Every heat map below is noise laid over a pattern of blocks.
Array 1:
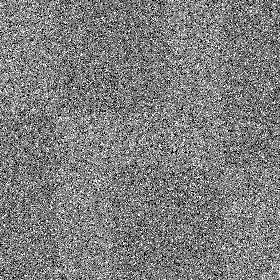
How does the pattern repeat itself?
the same after a half turn
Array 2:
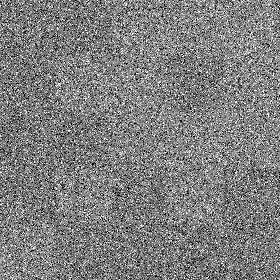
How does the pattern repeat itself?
mirrored about the diagonal from the bottom left
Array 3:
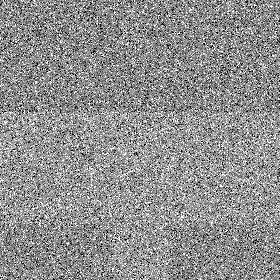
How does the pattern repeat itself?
left and right mirror each other
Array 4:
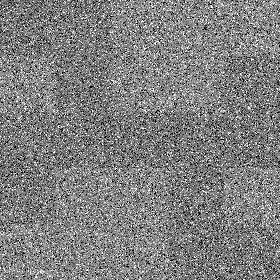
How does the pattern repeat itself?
the same after a half turn
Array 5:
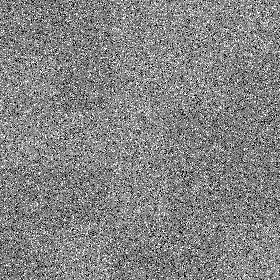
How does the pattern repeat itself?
no symmetry
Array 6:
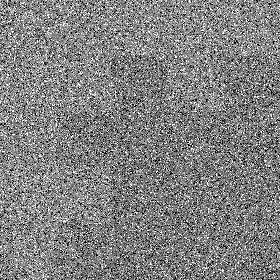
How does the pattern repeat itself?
mirrored about the diagonal from the top left
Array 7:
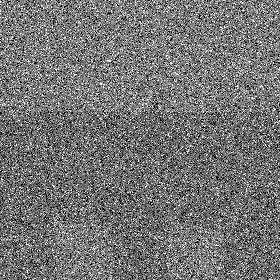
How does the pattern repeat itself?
left and right mirror each other
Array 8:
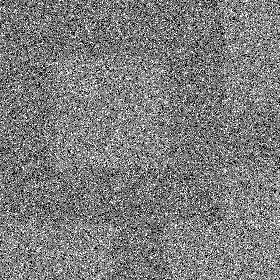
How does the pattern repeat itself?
mirrored about the diagonal from the top left
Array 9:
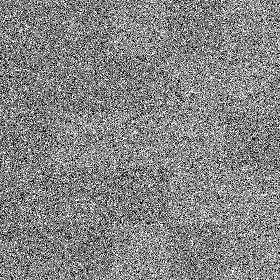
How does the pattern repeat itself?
top and bottom mirror each other
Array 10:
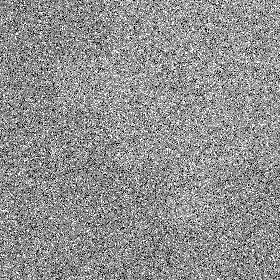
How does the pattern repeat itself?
mirrored about the diagonal from the bottom left
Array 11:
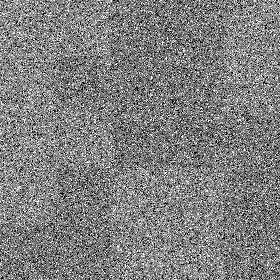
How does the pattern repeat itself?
no symmetry
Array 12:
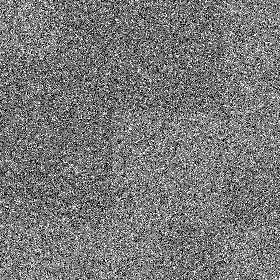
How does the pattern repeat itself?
mirrored about the diagonal from the top left
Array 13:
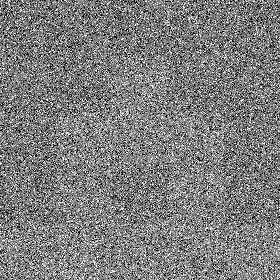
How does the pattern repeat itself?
left and right mirror each other
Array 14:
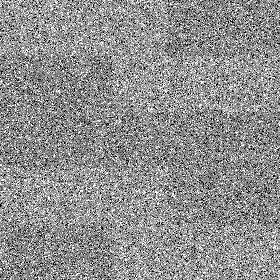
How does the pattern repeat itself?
the same after a half turn
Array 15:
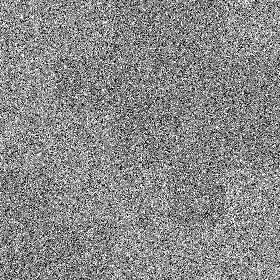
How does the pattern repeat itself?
mirrored about the diagonal from the bottom left
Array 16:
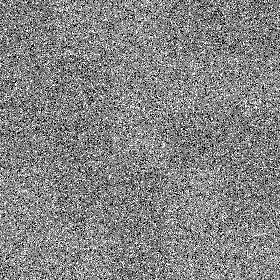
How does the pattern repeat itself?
no symmetry
